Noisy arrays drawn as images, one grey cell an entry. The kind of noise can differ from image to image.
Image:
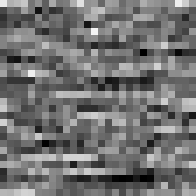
streaked along the rows
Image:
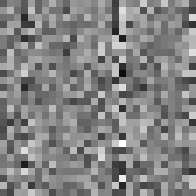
columns of uneven size
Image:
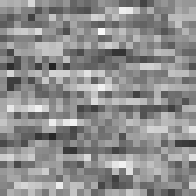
streaked along the rows
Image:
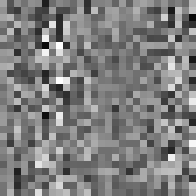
columns of uneven size
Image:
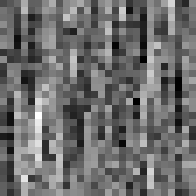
streaked along the columns
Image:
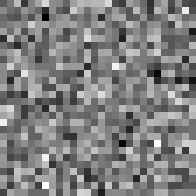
independent entries
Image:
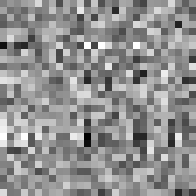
low rank plus noise
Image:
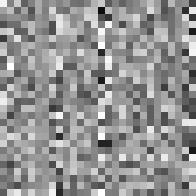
columns of uneven size
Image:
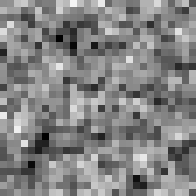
blotchy
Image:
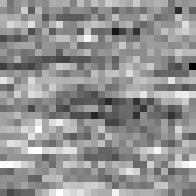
streaked along the rows
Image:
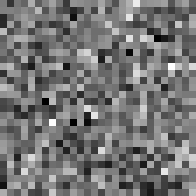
independent entries
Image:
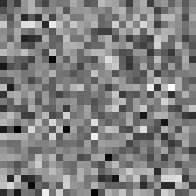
low rank plus noise
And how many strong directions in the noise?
three or four
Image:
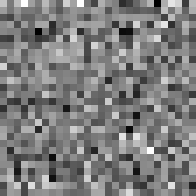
low rank plus noise
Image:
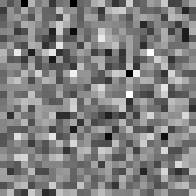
low rank plus noise
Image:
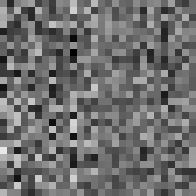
columns of uneven size
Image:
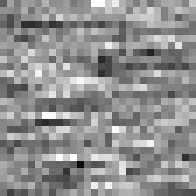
streaked along the rows
